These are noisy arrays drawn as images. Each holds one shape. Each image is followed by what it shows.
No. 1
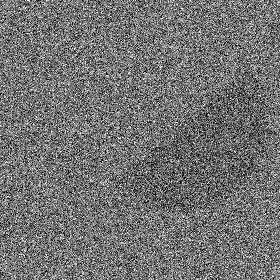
half disc
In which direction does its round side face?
down and right
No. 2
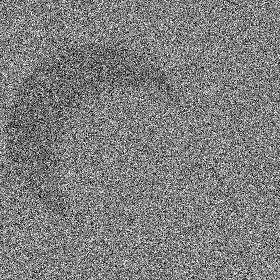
crescent
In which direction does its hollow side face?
down and right
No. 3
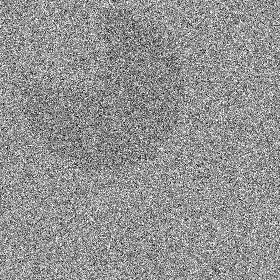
disc with a wedge cut out
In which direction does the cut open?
up and left
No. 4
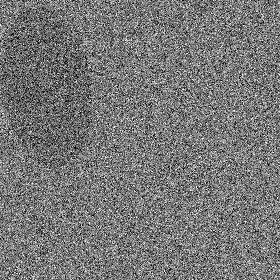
ellipse
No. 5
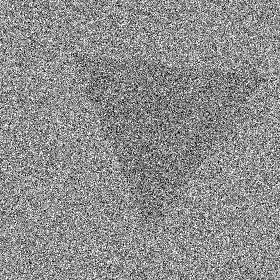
triangle
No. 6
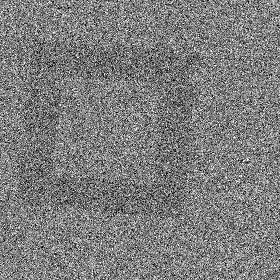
square frame
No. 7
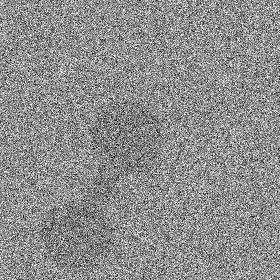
dumbbell
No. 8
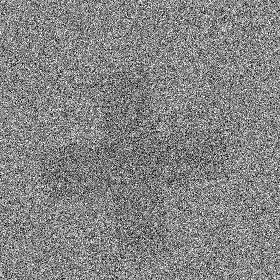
cross
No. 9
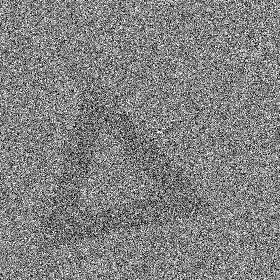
triangle frame
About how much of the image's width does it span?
two thirds
